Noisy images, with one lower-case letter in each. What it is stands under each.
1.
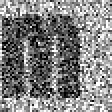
m
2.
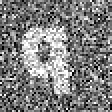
q
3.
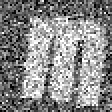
m
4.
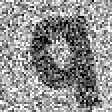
q
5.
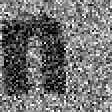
n
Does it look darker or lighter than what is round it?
darker
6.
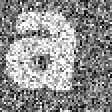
a
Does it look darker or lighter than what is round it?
lighter
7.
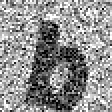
b
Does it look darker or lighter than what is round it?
darker
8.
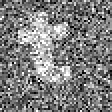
t
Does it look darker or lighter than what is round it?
lighter
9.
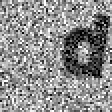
d
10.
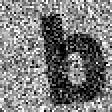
b
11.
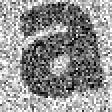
a
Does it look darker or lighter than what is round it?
darker
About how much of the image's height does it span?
nearly all
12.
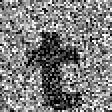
t
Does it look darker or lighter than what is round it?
darker
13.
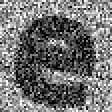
e
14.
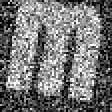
m
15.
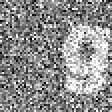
g
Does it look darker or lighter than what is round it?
lighter
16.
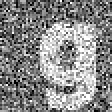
g
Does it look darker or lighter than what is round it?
lighter
